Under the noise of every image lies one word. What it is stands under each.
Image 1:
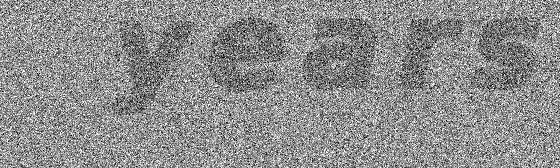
years
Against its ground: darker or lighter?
darker
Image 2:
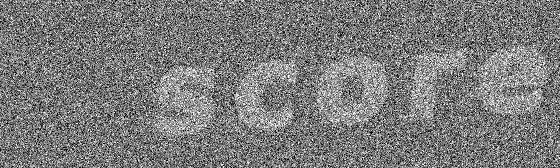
score
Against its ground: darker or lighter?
lighter
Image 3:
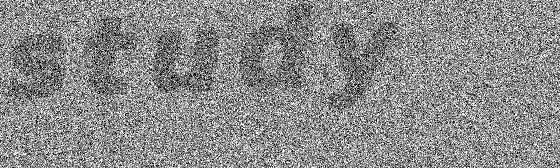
study
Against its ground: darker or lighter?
darker
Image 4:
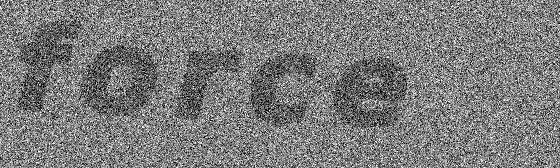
force
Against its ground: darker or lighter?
darker
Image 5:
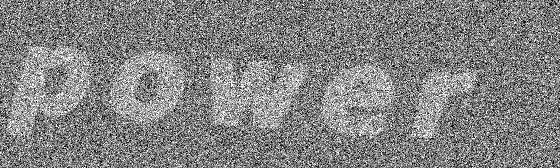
power
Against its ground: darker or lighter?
lighter
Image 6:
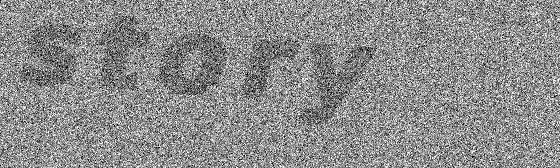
story
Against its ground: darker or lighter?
darker
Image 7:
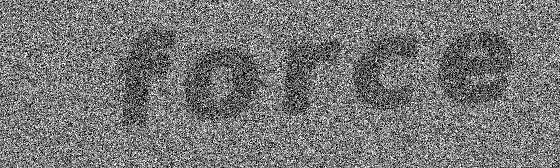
force
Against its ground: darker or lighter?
darker
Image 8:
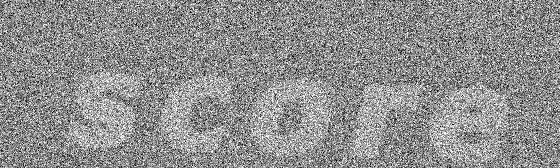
score
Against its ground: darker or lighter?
lighter
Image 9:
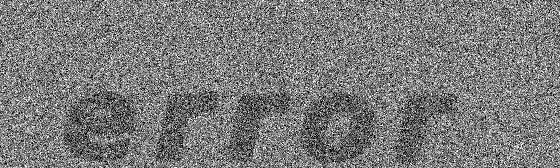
error
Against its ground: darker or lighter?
darker
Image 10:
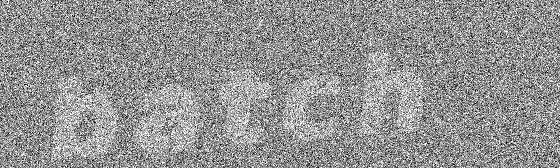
batch
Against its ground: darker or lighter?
lighter
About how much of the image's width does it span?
two thirds
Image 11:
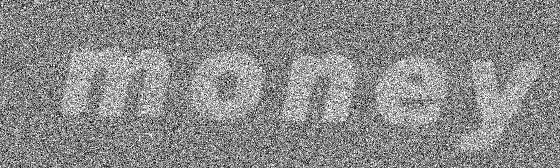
money
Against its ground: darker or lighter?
lighter
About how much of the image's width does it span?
nearly all
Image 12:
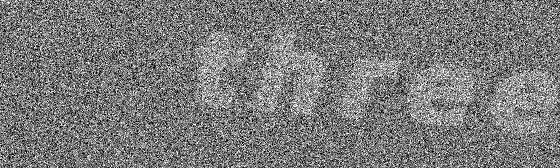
three
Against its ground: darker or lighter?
lighter
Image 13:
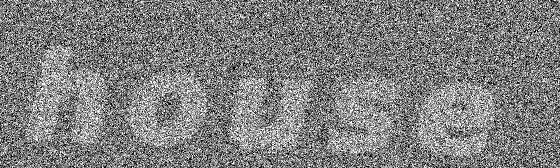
house
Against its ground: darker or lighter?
lighter
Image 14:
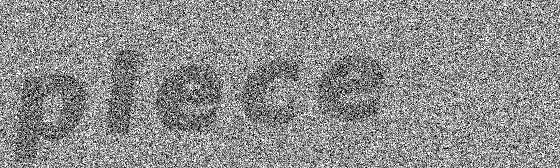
piece
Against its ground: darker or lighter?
darker
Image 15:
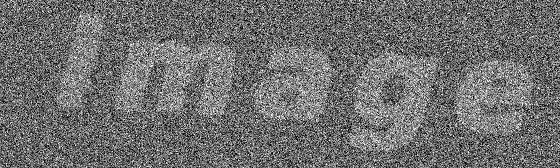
image
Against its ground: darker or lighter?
lighter
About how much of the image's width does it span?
nearly all
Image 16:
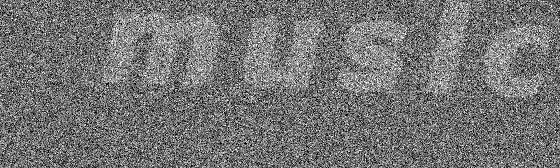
music
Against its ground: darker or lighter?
lighter
